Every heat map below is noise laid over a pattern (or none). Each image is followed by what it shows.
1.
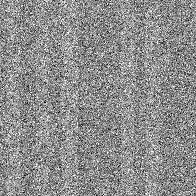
bands of columns
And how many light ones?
5
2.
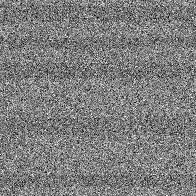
bands of rows
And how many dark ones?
5
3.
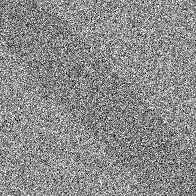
a diagonal band
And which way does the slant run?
top left to bottom right
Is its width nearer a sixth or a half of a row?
a half
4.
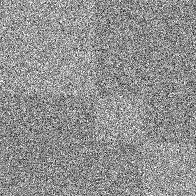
blocks along the diagonal
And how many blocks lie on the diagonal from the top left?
3
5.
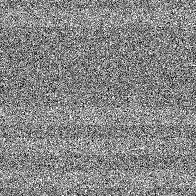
bands of rows
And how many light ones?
4
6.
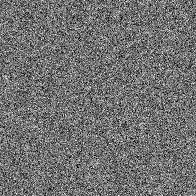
only noise
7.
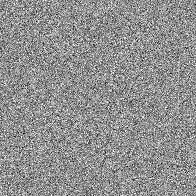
only noise
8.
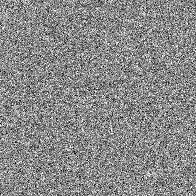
only noise
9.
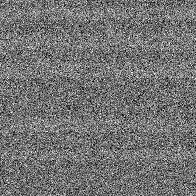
bands of rows
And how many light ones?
5
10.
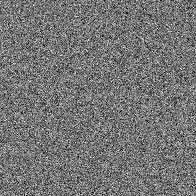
only noise
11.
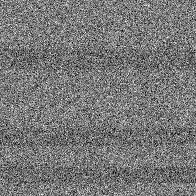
bands of rows
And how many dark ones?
3
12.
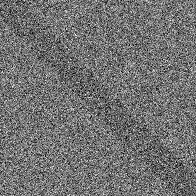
a diagonal band
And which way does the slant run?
top left to bottom right
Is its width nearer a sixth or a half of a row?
a sixth
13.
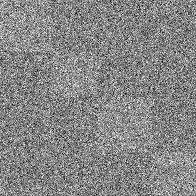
blocks along the diagonal
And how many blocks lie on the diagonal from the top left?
4
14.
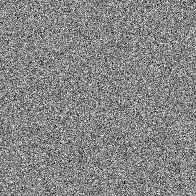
only noise
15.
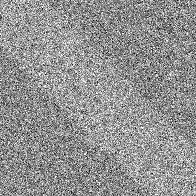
a diagonal band
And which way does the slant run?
top left to bottom right
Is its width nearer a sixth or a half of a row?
a half
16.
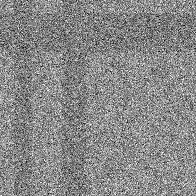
bands of rows crossing bands of columns
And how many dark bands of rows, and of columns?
1 and 2
